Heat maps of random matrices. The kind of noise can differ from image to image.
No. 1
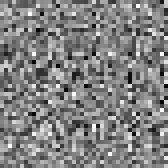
low rank plus noise
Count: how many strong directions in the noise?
five to eight
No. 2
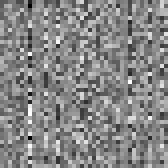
columns of uneven size
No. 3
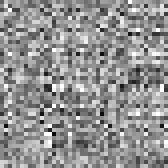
low rank plus noise
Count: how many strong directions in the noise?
two
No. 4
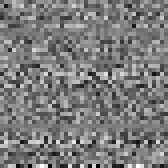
rows of uneven size
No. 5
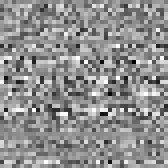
rows of uneven size
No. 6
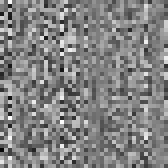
columns of uneven size
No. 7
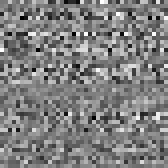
rows of uneven size
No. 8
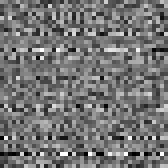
rows of uneven size
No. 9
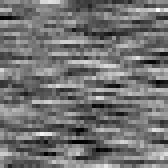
streaked along the rows
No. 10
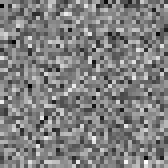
independent entries
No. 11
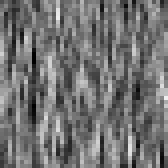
streaked along the columns
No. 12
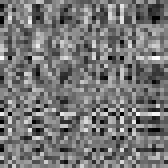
low rank plus noise
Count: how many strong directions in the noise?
one
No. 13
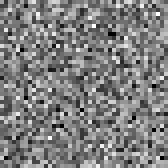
independent entries
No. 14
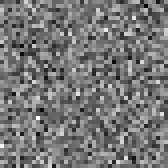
independent entries
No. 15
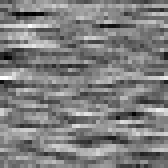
streaked along the rows
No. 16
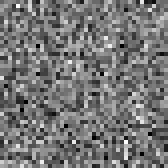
independent entries
